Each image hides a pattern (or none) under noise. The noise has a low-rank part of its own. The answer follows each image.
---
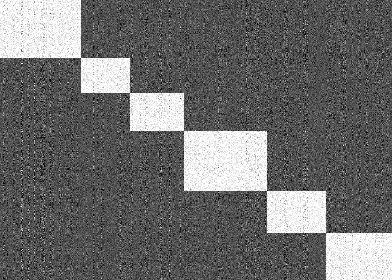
blocks along the diagonal
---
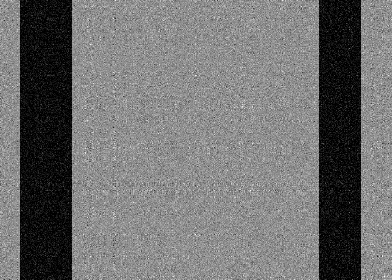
bands of columns
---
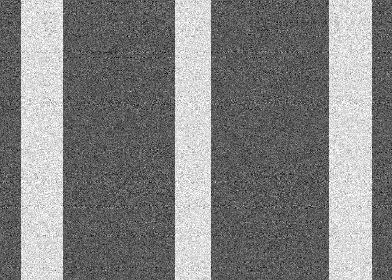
bands of columns
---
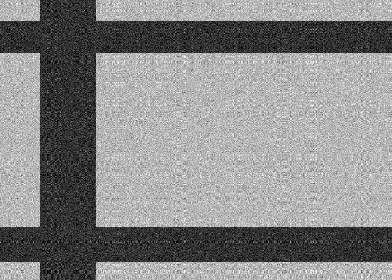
bands of rows crossing bands of columns
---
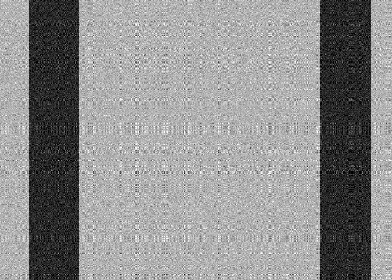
bands of columns
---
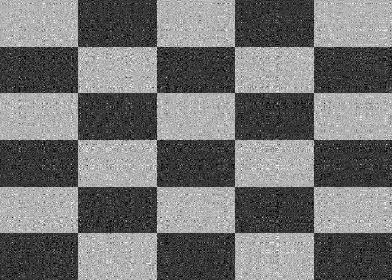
a checkerboard
